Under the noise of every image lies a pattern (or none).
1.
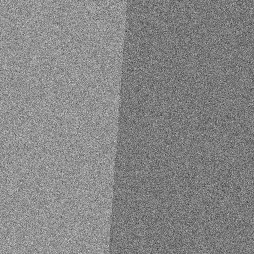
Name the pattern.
a sharp edge
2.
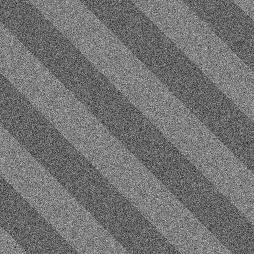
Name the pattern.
diagonal stripes
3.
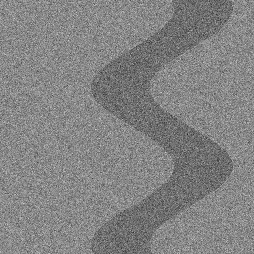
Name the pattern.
a wavy band
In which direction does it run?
top to bottom
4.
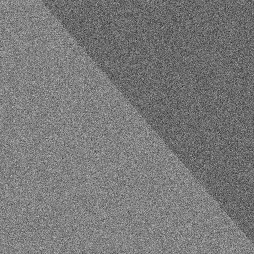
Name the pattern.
a sharp edge
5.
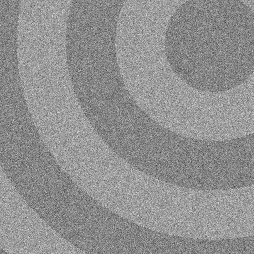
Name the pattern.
rings round one point
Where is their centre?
top right
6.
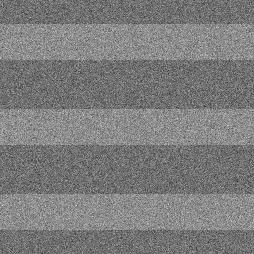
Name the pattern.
horizontal stripes
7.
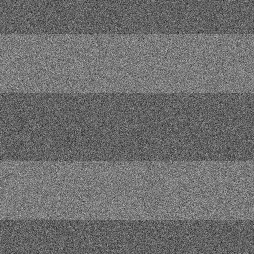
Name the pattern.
horizontal stripes
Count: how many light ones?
2
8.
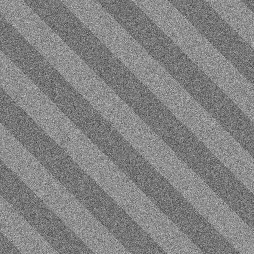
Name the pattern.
diagonal stripes
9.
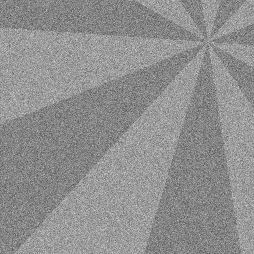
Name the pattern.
spokes from one point
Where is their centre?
top right
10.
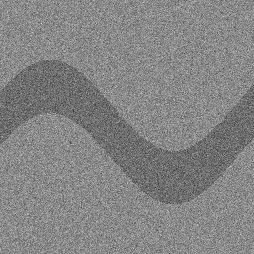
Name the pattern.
a wavy band
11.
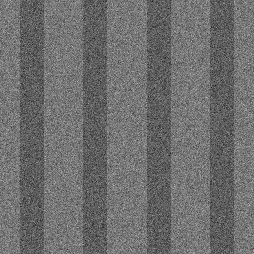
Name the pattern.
vertical stripes
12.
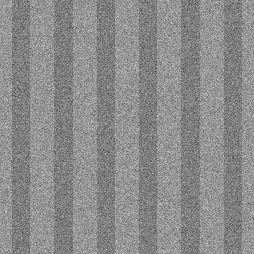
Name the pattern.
vertical stripes
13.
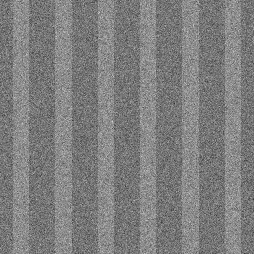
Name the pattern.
vertical stripes
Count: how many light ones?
6
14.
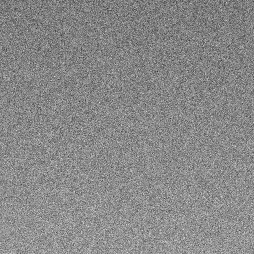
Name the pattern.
a smooth slope
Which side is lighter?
bottom
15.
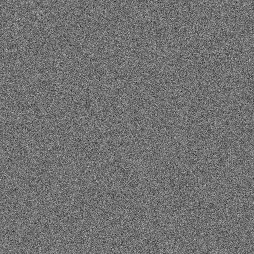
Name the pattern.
only noise
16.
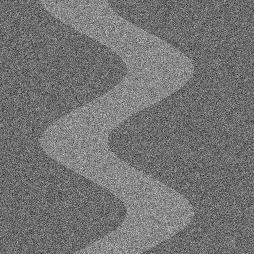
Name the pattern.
a wavy band
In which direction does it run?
top to bottom
